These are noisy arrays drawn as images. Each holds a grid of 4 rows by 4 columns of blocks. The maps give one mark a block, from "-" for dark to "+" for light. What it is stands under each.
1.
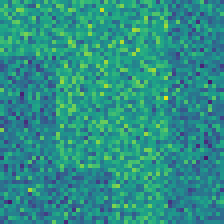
+++-
-++-
-++-
--+-
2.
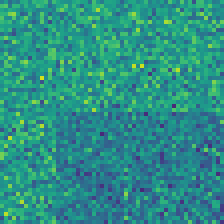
++++
++++
+---
+---
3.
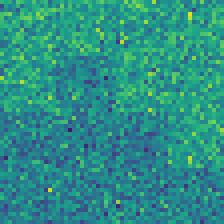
++++
+-++
---+
----
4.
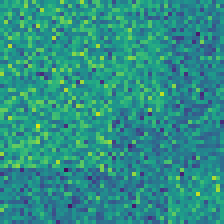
+++-
+++-
++--
---+
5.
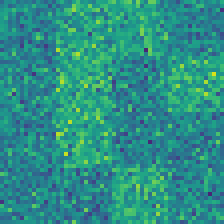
-++-
-+-+
-+--
--+-
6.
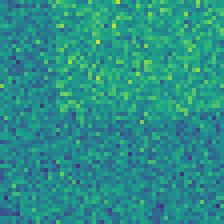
-+++
-+++
----
----
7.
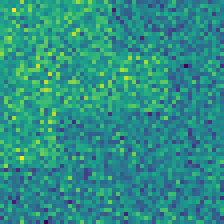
++--
+++-
+---
----
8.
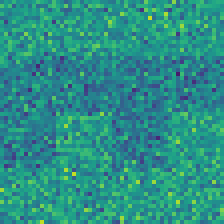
++++
----
-+-+
++++
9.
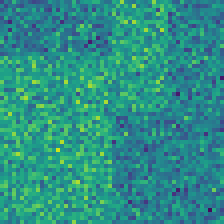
--+-
+++-
++--
++--
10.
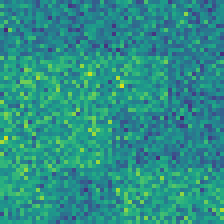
----
+++-
++--
+-++
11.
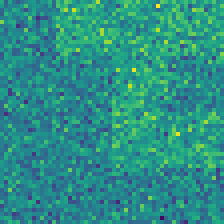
-+++
--+-
--++
----
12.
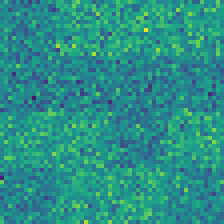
-+++
----
++-+
-++-
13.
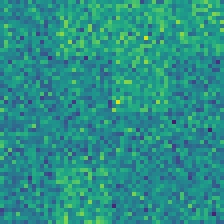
-+++
--+-
----
-+--
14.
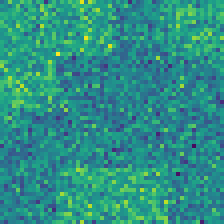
++-+
+---
----
-++-
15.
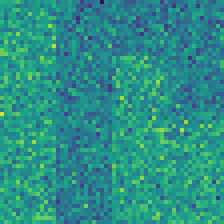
+---
+-+-
+-++
+-++
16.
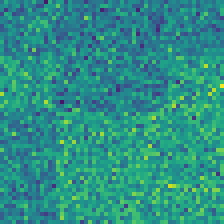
----
+--+
-+++
-+++
